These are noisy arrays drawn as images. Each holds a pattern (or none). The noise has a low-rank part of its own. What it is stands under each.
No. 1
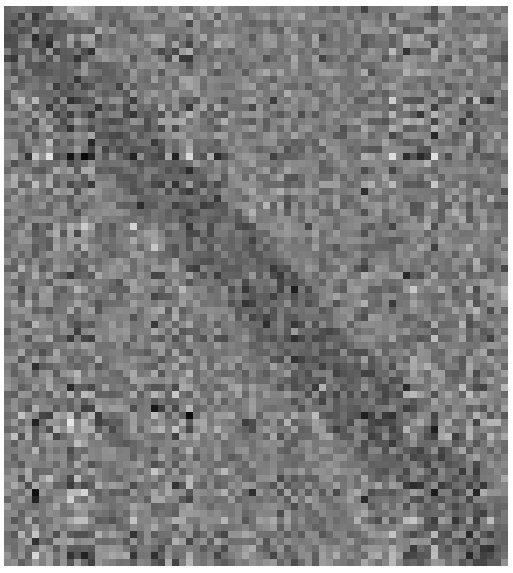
a diagonal band
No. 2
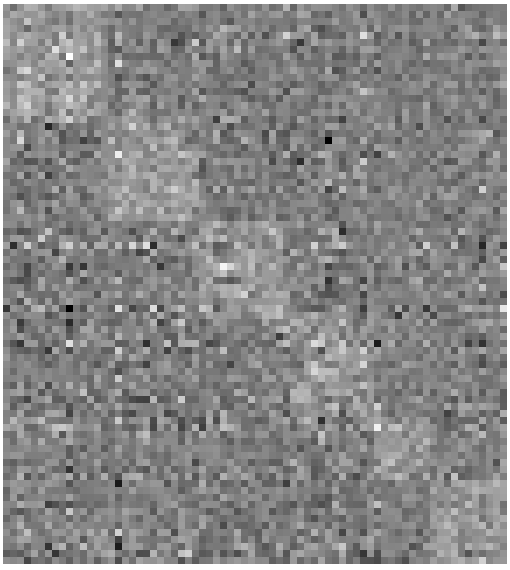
blocks along the diagonal
